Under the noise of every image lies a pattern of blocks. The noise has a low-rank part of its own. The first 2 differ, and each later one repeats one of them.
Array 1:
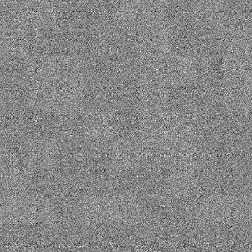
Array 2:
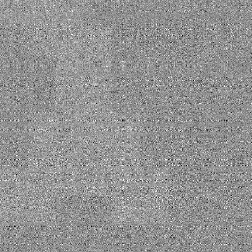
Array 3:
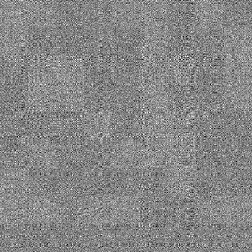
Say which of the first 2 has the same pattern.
1
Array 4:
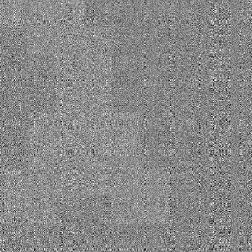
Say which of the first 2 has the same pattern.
2
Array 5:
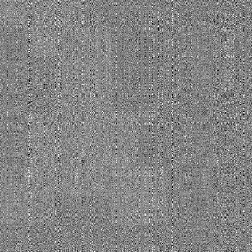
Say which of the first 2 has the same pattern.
2
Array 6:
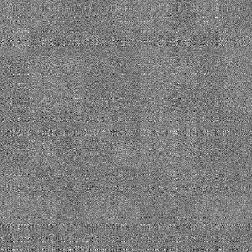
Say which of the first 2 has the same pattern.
1
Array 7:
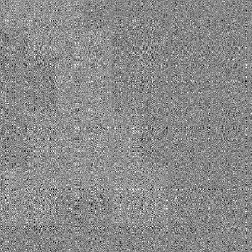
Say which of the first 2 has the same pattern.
2
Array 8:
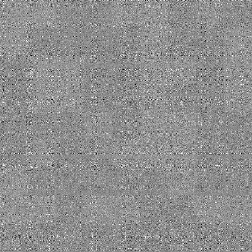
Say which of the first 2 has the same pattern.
1
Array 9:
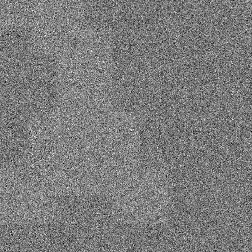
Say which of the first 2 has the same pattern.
2
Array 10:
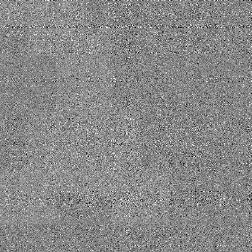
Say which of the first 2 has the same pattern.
2
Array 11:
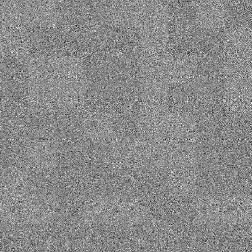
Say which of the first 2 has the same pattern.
1
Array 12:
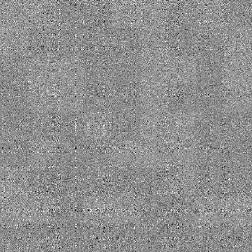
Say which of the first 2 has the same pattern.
1
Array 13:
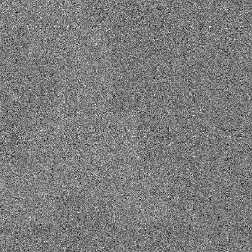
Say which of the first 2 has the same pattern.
2
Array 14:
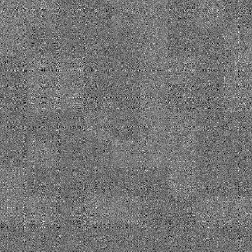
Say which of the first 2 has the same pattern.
1
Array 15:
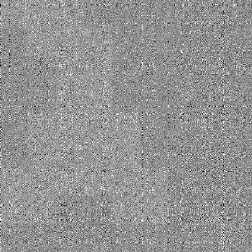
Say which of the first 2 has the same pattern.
2
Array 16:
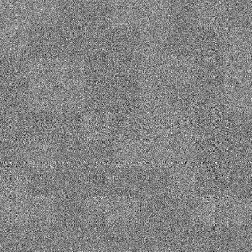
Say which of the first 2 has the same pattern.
1
